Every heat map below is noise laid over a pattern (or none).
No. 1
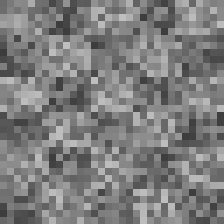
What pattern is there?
a checkerboard
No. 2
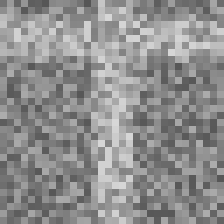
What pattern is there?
bands of rows crossing bands of columns
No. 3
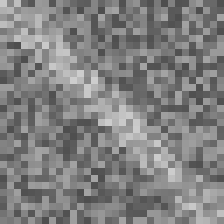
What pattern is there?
a diagonal band
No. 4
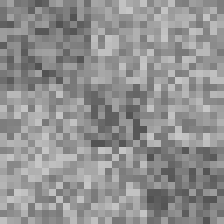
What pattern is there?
blocks along the diagonal
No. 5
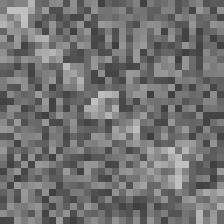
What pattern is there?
blocks along the diagonal
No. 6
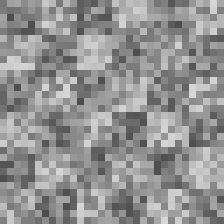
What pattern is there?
a checkerboard
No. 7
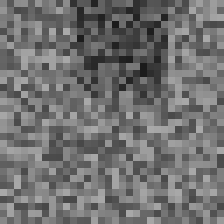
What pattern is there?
one block
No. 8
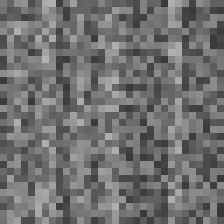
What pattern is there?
bands of columns
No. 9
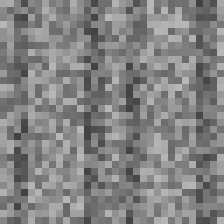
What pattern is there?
bands of columns
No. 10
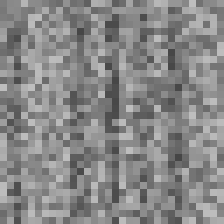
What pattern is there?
bands of columns
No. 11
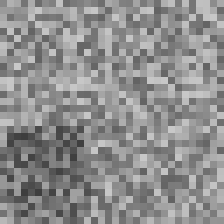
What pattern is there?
one block
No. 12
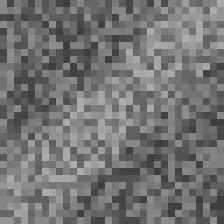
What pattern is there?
a diagonal band
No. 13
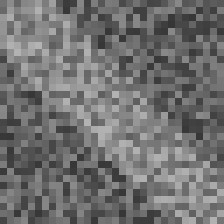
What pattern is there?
a diagonal band
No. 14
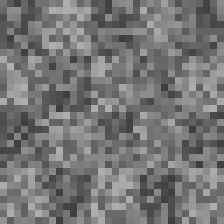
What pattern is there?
a checkerboard
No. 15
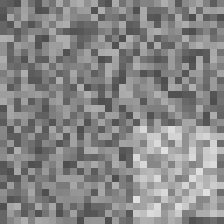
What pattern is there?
one block
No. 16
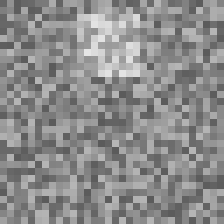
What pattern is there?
one block
